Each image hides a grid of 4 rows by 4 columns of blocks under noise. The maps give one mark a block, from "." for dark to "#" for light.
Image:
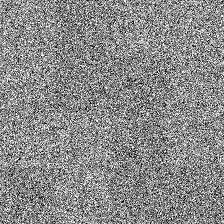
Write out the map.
#.##
#..#
##.#
.#..
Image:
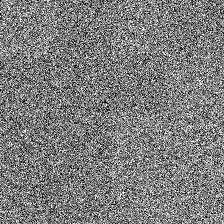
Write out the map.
#.#.
...#
..##
..##
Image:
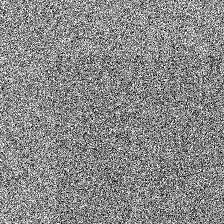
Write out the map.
####
#...
#...
#...
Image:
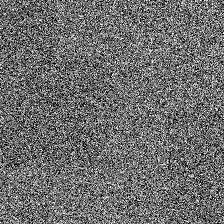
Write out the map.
.###
..##
..#.
###.
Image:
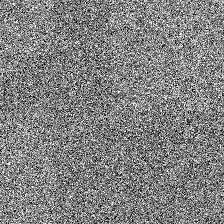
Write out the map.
#.##
..##
#...
#...
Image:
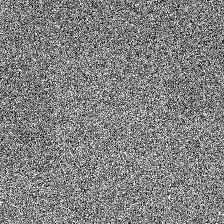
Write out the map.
....
.##.
.###
####
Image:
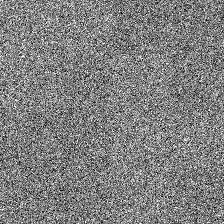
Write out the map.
##..
#.#.
..##
..#.
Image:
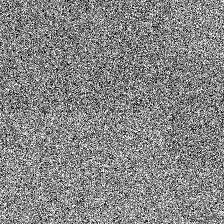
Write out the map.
...#
....
###.
####
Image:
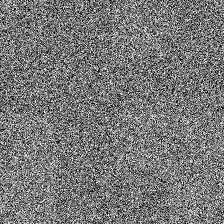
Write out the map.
..#.
....
#.##
#..#
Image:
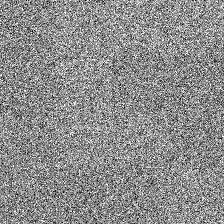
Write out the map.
.###
.#..
.##.
...#
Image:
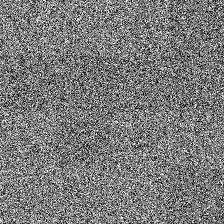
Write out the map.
###.
....
#.##
###.
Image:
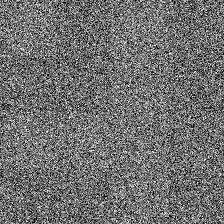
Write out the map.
#.#.
..#.
###.
..#.
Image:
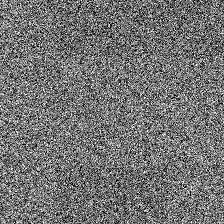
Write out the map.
#...
####
####
#..#
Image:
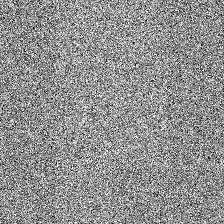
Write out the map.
.##.
.##.
.##.
.#..
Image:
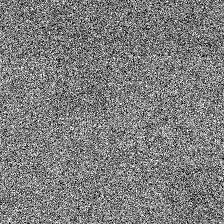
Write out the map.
....
#.##
####
###.
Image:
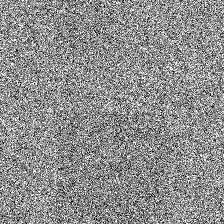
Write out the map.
#.##
####
#..#
#..#
